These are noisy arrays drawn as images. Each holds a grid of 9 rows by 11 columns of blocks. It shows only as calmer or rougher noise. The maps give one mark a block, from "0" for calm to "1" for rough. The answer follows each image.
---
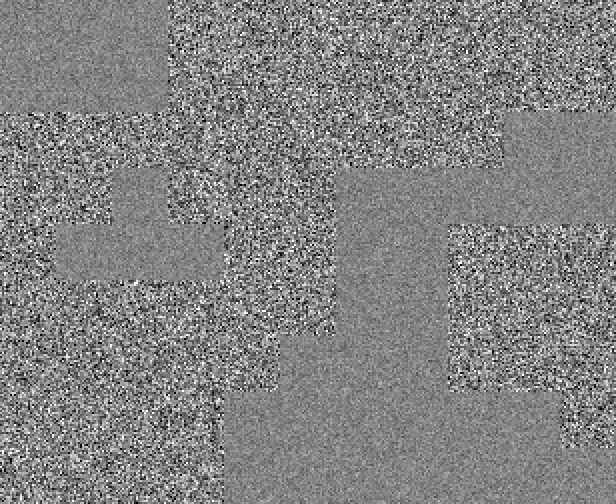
00011111111
00011111111
11111111100
11011100000
10001100111
11111100111
11111000111
11110000001
11110000000
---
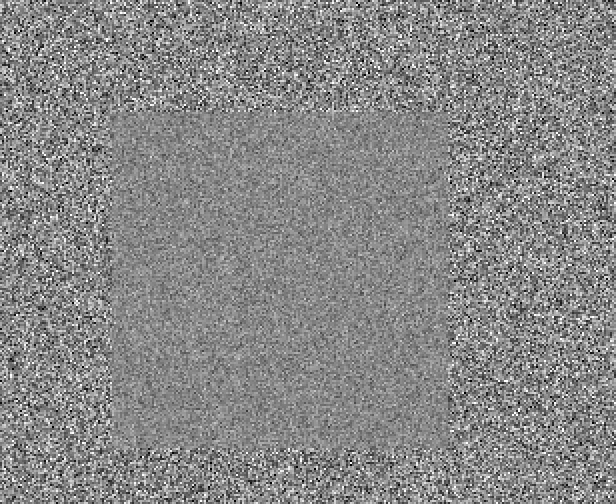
11111111111
11111111111
11000000111
11000000111
11000000111
11000000111
11000000111
11000000111
11111111111
